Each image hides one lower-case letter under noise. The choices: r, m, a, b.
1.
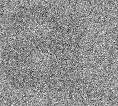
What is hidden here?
dark a
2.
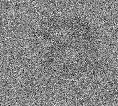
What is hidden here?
dark a
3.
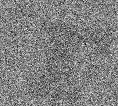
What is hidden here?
dark r
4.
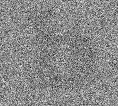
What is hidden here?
dark b
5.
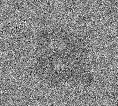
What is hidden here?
dark a
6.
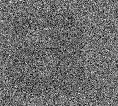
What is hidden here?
dark a
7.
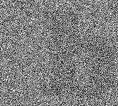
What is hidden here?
dark b
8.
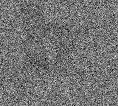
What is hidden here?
dark b
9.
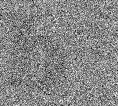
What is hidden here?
dark b
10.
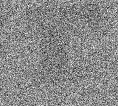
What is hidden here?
dark r
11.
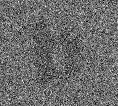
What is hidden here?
dark b
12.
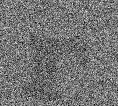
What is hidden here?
dark r
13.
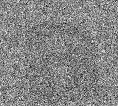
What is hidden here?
dark a
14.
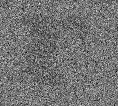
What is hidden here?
dark r
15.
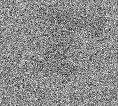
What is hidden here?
dark r
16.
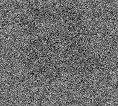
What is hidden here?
dark a
